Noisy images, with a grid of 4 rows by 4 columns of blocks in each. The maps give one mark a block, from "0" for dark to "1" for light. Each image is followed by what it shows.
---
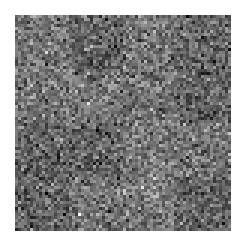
1010
1110
0011
0110
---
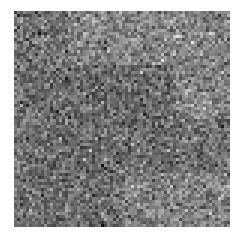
0111
0001
0000
0011
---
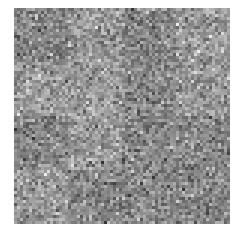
0101
1101
0100
1000
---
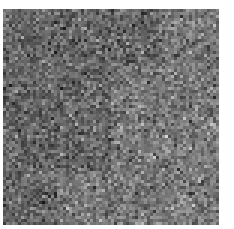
0001
0011
0011
0111
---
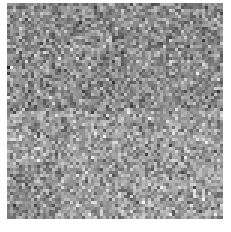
0000
0000
1111
0111
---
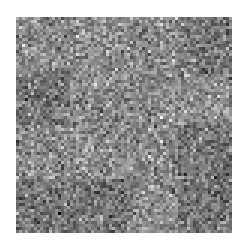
1110
0111
1110
0010
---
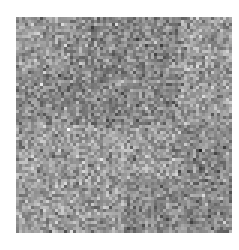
1001
0001
1110
1100
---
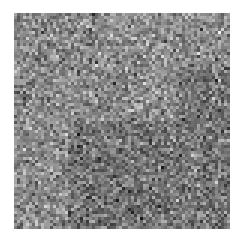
1111
1110
1000
1000
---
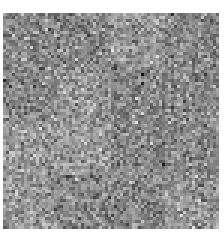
0010
0100
1100
1001
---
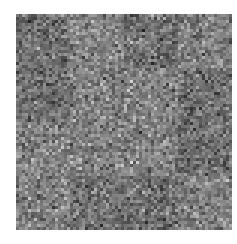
0101
0110
1110
1001
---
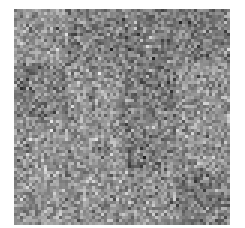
1000
0101
1101
1110
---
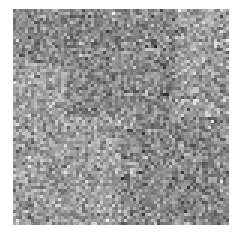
0001
1001
1100
1100
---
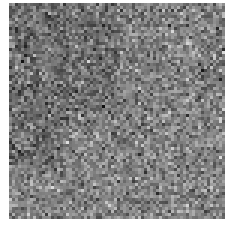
0011
0011
0111
1111
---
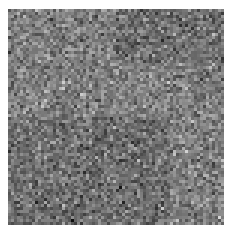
1100
1111
0001
0001
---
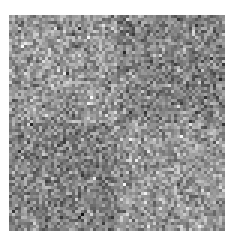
1100
1100
0011
0011
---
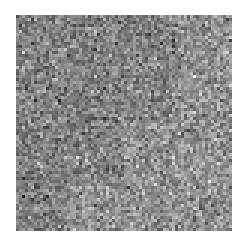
0001
0001
0011
0111
